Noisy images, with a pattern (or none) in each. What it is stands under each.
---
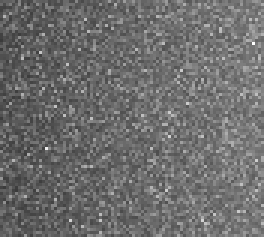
a smooth slope
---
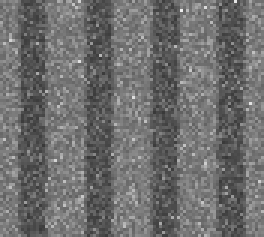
vertical stripes
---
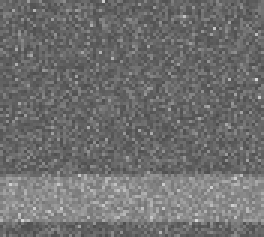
one horizontal stripe
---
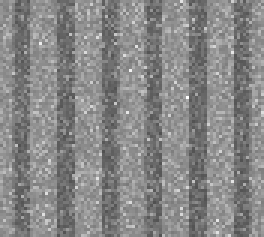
vertical stripes
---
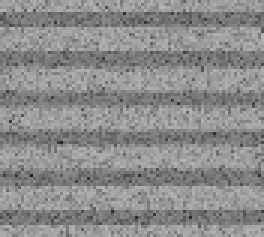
horizontal stripes
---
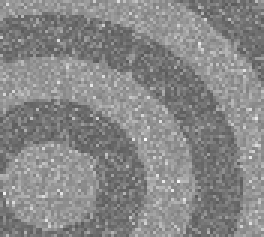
rings round one point
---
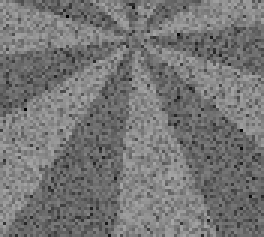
spokes from one point
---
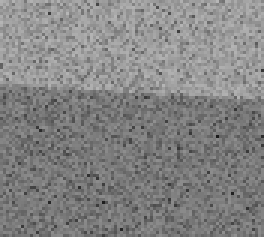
a sharp edge
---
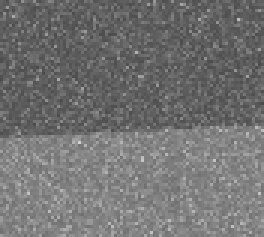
a sharp edge
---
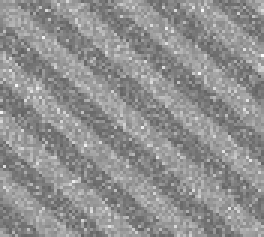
diagonal stripes
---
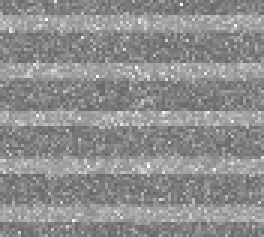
horizontal stripes
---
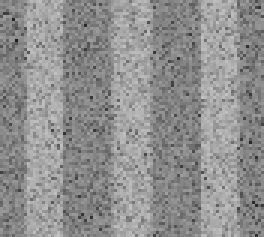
vertical stripes
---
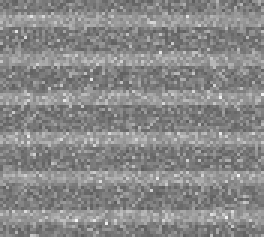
horizontal stripes
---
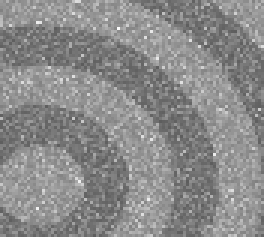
rings round one point
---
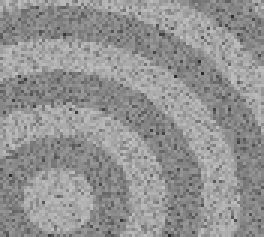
rings round one point
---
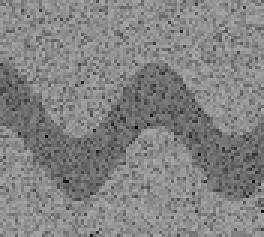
a wavy band
